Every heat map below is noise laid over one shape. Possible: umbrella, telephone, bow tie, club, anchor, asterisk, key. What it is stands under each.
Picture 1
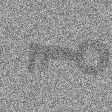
key
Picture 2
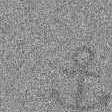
anchor
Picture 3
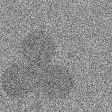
club
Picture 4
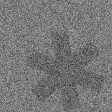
asterisk
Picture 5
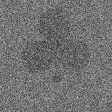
club
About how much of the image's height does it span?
two thirds
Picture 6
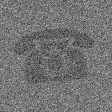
telephone
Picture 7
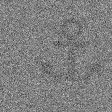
anchor
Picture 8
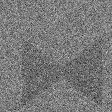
bow tie
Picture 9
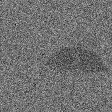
umbrella
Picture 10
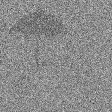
umbrella
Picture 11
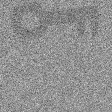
key
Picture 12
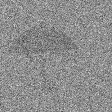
umbrella
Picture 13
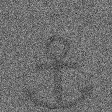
anchor
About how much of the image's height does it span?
two thirds
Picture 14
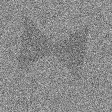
bow tie
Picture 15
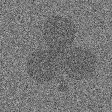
club
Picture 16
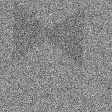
bow tie
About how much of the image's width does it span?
two thirds
